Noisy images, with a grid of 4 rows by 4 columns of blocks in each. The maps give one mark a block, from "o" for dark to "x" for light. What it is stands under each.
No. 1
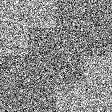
x x o o
x o o o
o o o x
o o x x
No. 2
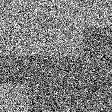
x x x x
x x x o
o o o o
x o o o
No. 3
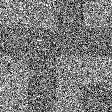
x x o x
o o o o
x o x x
x o x o
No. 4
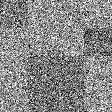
o x x x
x x x o
x o o x
x o o x
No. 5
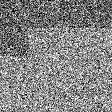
o o o o
o x x x
x x x x
x x x x
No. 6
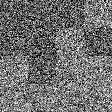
o o o x
o o x o
x o x x
x x x x
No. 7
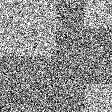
x x o x
x x o o
o o o o
o o o x
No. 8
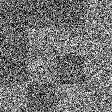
o o o x
o x x x
o x o x
x o x x
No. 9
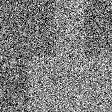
o o x o
o o x o
o x x x
o x x x
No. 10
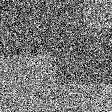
o o o x
o o o o
x x o o
x x x x
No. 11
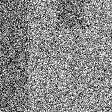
o x o x
o x x x
o x x x
o x x x
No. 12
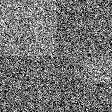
x x o o
x x o o
o o o x
o o o o
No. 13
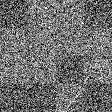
o x x o
x x x x
x x o x
o o x o
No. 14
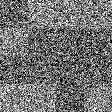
o x x x
x o o o
o o o o
x x o x
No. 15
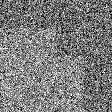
o o o o
x x o o
x x x o
x x x o
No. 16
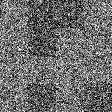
x o o x
x o x x
x x x x
x o x o
